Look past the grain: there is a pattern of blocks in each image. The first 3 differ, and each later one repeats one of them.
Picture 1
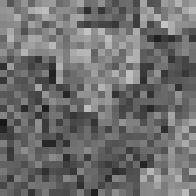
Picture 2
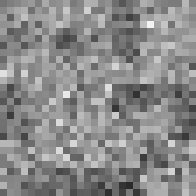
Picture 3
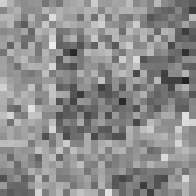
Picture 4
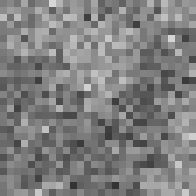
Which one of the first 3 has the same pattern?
1
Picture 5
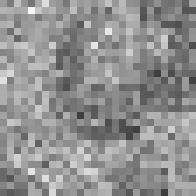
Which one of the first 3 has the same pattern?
3
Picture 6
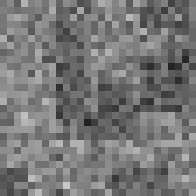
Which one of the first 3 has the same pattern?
3
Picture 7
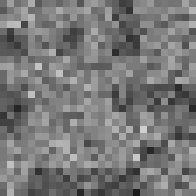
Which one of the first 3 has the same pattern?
2
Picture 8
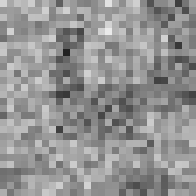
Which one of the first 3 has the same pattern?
3
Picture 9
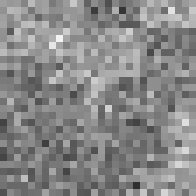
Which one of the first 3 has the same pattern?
1
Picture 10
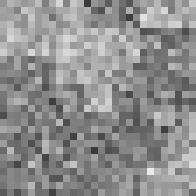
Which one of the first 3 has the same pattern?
1
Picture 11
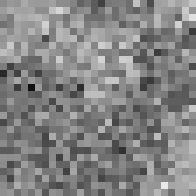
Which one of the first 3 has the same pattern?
1
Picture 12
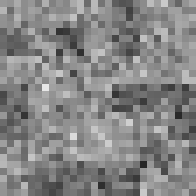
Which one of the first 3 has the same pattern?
2
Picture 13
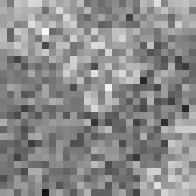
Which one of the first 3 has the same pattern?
1
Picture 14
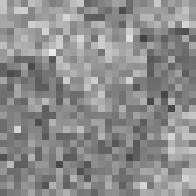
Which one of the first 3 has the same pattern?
1
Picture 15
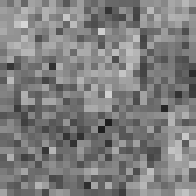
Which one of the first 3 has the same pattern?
1
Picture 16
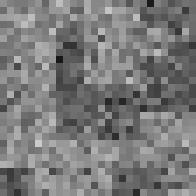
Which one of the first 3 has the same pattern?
3
